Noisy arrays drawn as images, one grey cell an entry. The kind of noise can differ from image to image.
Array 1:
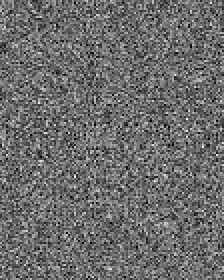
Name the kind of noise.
low rank plus noise
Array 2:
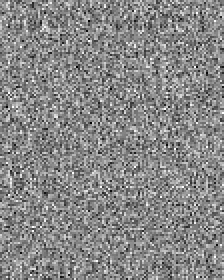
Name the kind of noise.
low rank plus noise
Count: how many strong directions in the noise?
five to eight
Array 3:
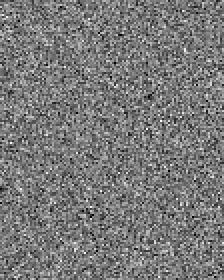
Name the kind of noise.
independent entries
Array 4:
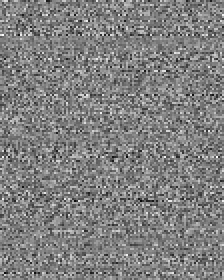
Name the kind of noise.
rows of uneven size
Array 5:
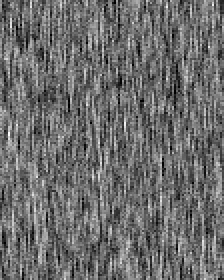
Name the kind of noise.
streaked along the columns
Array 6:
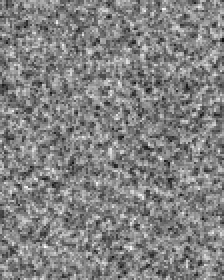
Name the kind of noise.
blotchy
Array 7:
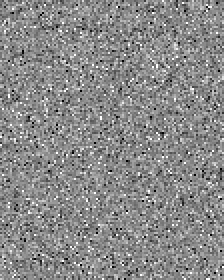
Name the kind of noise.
heavy tails
